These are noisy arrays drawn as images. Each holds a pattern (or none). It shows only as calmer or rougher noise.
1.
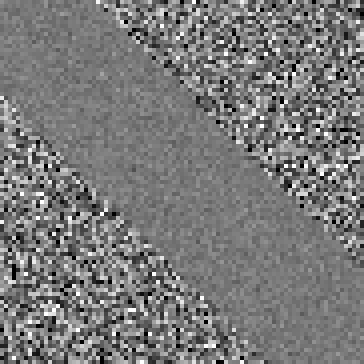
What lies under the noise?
a diagonal band
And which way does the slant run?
top left to bottom right
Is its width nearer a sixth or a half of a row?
a half
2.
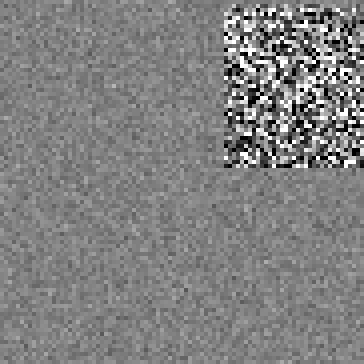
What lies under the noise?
one block
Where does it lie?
top right
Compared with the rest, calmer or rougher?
rougher
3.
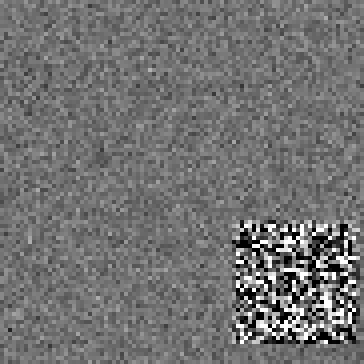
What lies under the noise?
one block
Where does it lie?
bottom right
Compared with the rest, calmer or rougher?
rougher
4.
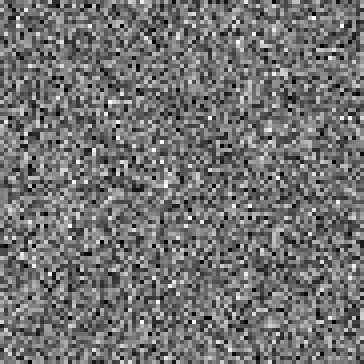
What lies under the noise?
only noise
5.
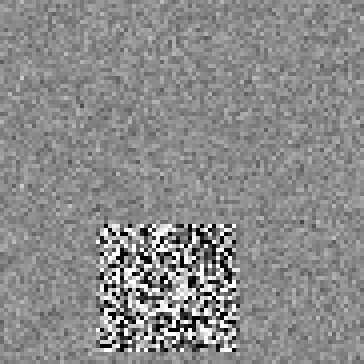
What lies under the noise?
one block
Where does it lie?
bottom middle
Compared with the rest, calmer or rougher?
rougher
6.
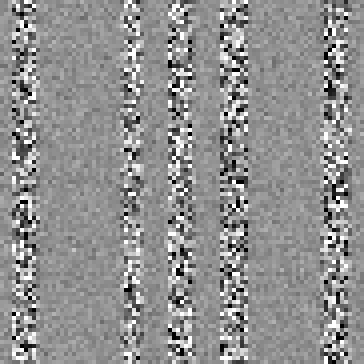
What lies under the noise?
bands of columns
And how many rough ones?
5
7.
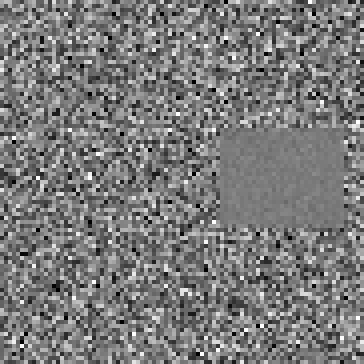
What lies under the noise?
one block
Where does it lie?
middle right
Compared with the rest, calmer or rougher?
calmer
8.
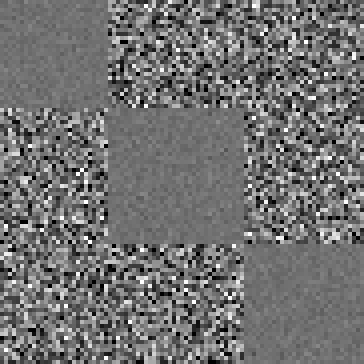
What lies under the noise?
blocks along the diagonal
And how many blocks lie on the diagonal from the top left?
3
